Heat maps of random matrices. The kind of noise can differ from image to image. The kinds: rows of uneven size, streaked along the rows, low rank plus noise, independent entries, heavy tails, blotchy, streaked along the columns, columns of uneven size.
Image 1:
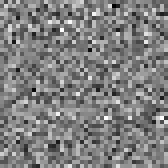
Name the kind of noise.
low rank plus noise
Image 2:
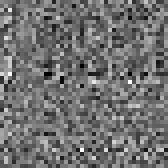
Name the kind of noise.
low rank plus noise
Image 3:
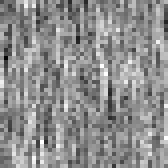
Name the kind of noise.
streaked along the columns
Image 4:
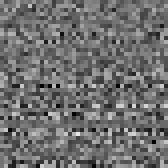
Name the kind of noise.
rows of uneven size
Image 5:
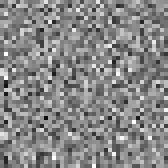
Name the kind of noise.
low rank plus noise
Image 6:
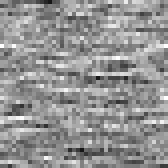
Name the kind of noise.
streaked along the rows
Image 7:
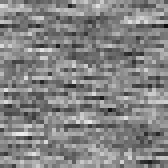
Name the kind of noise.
streaked along the rows
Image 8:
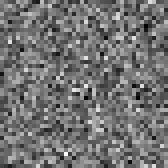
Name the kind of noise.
independent entries
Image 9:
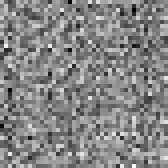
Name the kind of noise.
low rank plus noise
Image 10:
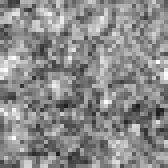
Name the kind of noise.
blotchy
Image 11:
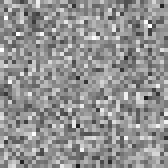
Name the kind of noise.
independent entries
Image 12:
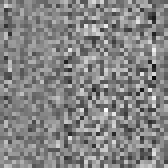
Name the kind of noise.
columns of uneven size
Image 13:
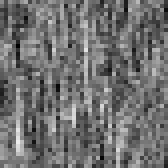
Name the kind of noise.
streaked along the columns
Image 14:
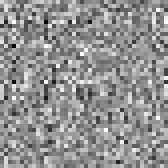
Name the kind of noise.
low rank plus noise
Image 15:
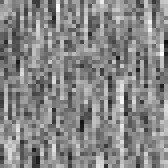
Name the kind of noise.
streaked along the columns
